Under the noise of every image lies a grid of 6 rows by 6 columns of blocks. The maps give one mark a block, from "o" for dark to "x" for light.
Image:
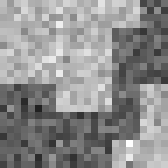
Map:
xxxxxo
xxxxoo
xxxxoo
ooxxox
ooooox
ooooxx
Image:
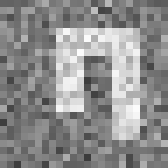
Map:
oooooo
ooxxxo
ooxoxo
ooxoxo
ooooxo
oooooo
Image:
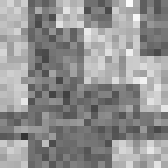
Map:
xoxoxo
xooxxo
xooxxx
xoooox
oooooo
xoooxx
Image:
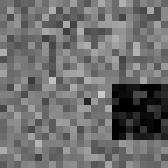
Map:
xxxxxx
xxxxxx
xxxxxx
xxxxoo
xxxxoo
xxxxxx
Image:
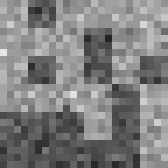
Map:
xoxxxx
xxxoxx
xoxoxo
xxxxox
oooxox
ooooox
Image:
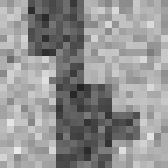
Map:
xooxxx
xooxxx
xxoxxx
xxooxx
xxooox
xxooxx
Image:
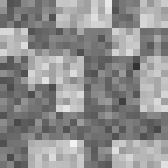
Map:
ooxxox
xoooxo
oxxoox
ooxoox
oooooo
oxxoxx
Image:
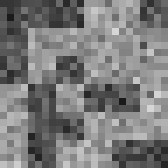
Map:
oooxxo
oxxxxx
oxoxxx
xoxoox
xooxxx
xoxxoo
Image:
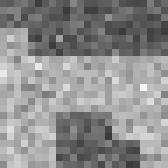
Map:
oooooo
xooooo
xxxxxx
xxxxxx
xxooxx
xxooox
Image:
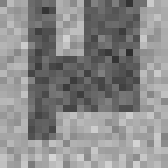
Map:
xoxoox
xoxoox
xoooox
xoooox
xoxxxx
xxxxxx
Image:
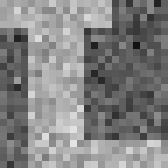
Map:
xxxxoo
oxxooo
oxxooo
oxxooo
oxxooo
oxxxxx
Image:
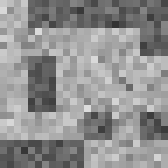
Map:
xooooo
xxxxxo
xoxxxx
xoxxxx
xxxoxo
oooxxx
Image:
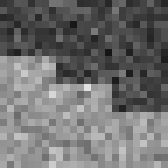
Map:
oooooo
oooooo
xxoooo
xxxxoo
xxxxxx
xxxxxx
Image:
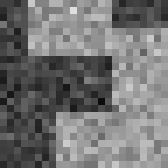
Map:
oxxxoo
oxxxxx
ooooxx
ooooxx
ooxxxx
ooxxxx
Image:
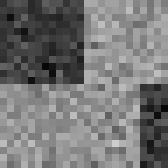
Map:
oooxxx
oooxxx
oooxxx
xxxxxo
xxxxxo
xxxxxo
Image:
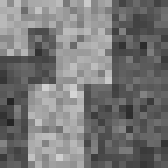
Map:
xxxxoo
xoxxoo
ooxxoo
oxxooo
oxxooo
oxxooo
